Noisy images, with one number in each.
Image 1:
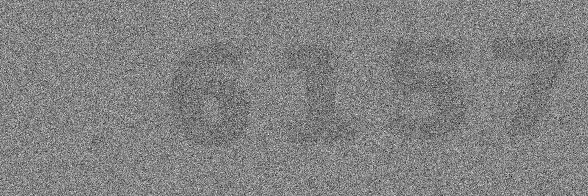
6157
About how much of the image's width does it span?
two thirds
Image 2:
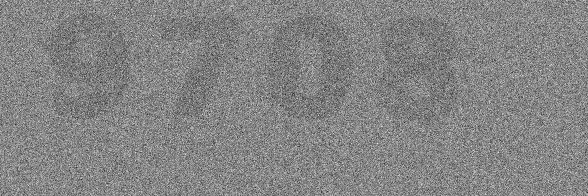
9708
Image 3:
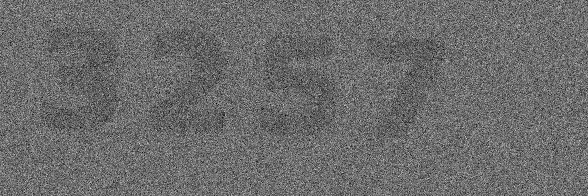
3257
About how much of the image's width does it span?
two thirds
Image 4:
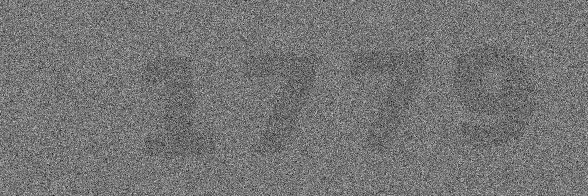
1779
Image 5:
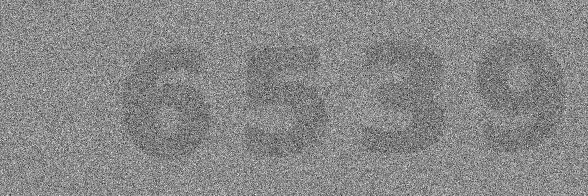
6539
